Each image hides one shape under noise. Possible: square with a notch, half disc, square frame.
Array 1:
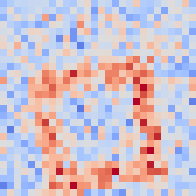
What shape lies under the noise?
square frame
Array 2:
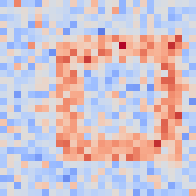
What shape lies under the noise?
square frame
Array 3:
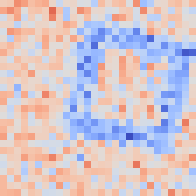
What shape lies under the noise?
square frame
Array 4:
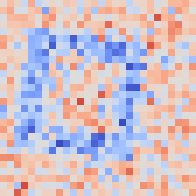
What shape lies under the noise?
square frame
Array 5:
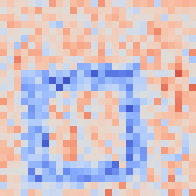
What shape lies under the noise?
square frame
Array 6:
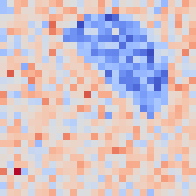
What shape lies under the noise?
half disc
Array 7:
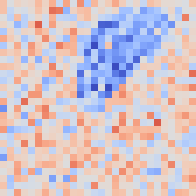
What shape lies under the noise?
half disc
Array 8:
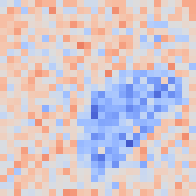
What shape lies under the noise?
half disc
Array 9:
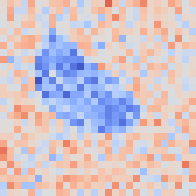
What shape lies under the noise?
half disc
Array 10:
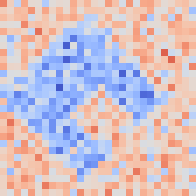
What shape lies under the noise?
square with a notch
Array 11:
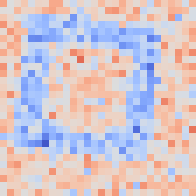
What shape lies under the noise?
square frame
